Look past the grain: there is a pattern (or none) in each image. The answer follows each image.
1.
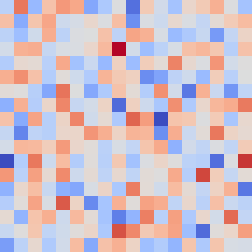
only noise
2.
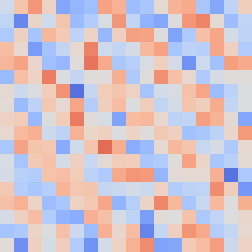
diagonal stripes
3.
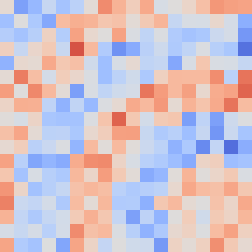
rings round one point
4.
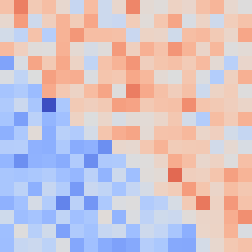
a sharp edge
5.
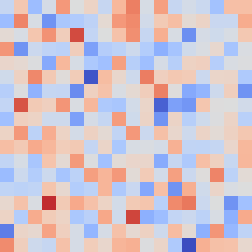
only noise
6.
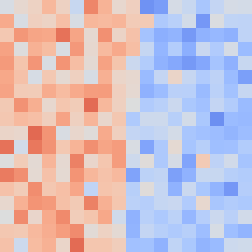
a sharp edge
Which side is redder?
left
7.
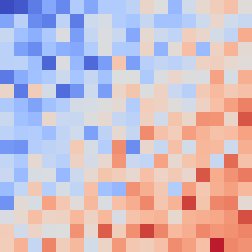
a smooth slope
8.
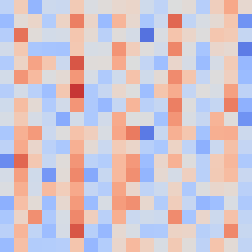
vertical stripes
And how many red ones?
5
